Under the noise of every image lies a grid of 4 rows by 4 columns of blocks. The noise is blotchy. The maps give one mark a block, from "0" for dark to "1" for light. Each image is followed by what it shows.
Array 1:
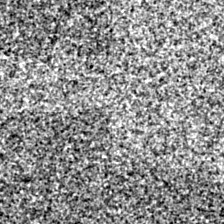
0 0 1 1
1 1 1 1
0 0 1 1
0 0 0 0
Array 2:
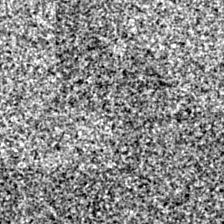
1 0 1 1
1 0 0 1
1 1 0 0
0 0 0 0
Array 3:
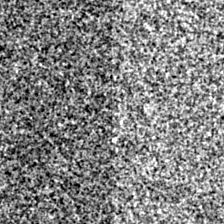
0 0 1 1
0 0 1 1
0 0 1 1
0 0 1 1
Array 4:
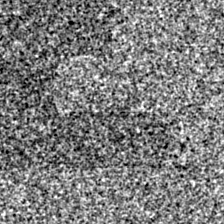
0 0 1 1
0 1 1 1
0 0 0 1
1 1 1 1
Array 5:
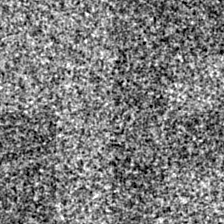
1 1 0 0
1 1 0 1
0 1 0 0
0 1 0 1
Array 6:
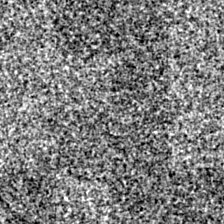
1 0 0 1
1 1 0 1
1 0 0 1
0 1 0 0
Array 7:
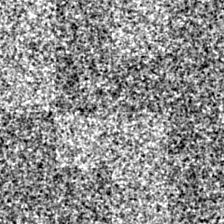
1 0 1 0
1 0 0 0
0 1 1 0
0 0 1 0
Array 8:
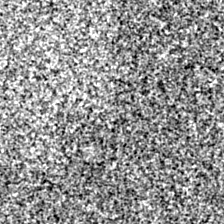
1 1 0 0
1 1 0 0
1 0 0 0
0 0 0 0
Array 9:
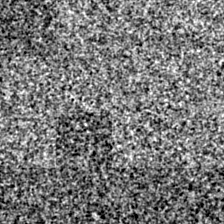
0 1 1 1
1 1 1 1
1 0 1 1
0 0 0 0
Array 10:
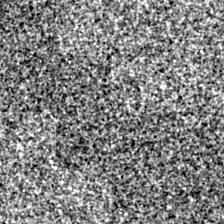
0 1 1 1
0 0 1 1
1 0 0 0
1 1 0 0
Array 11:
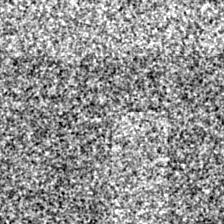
1 1 1 1
0 0 0 0
0 0 1 0
0 0 1 0
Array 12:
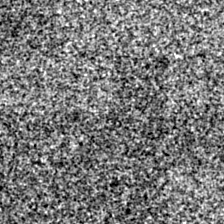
0 1 1 1
1 1 0 1
0 0 0 0
0 0 0 1
